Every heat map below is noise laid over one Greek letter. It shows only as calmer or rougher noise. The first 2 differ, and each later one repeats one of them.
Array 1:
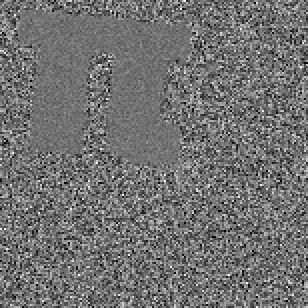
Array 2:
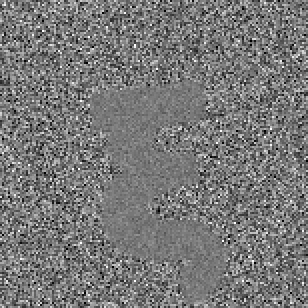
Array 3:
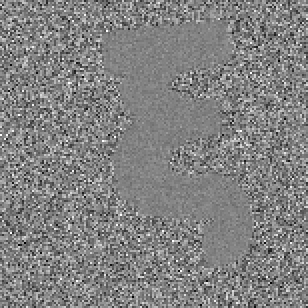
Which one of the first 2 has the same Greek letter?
2
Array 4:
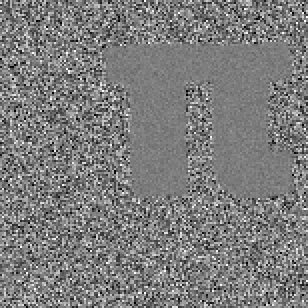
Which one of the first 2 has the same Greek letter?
1
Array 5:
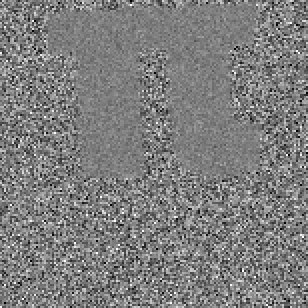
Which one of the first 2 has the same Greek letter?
1
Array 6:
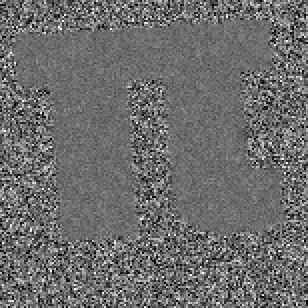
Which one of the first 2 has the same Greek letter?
1
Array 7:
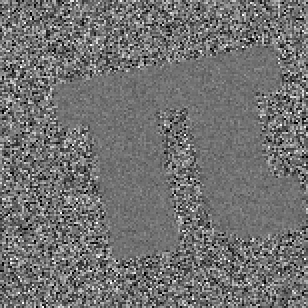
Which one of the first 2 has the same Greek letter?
1
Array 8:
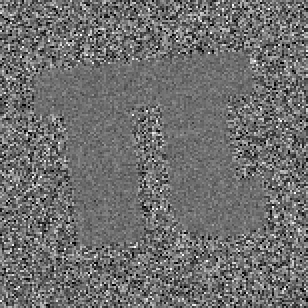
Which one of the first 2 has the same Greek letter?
1
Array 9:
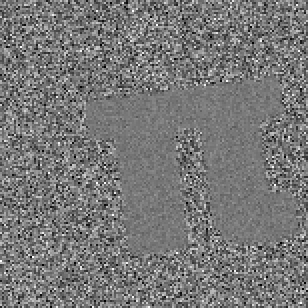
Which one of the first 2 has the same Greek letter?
1
